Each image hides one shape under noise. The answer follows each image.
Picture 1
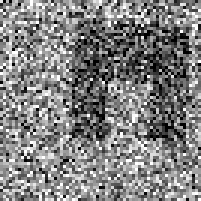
square with a notch
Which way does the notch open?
down
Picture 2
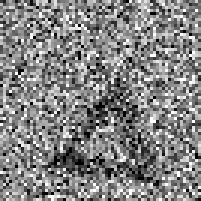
triangle frame
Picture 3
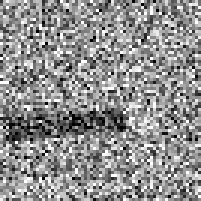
bar
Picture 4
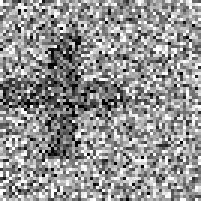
cross
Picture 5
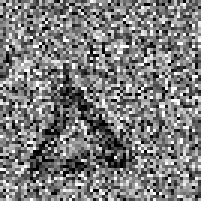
triangle frame
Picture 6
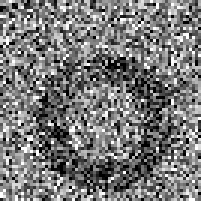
ring
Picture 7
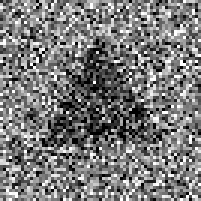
triangle
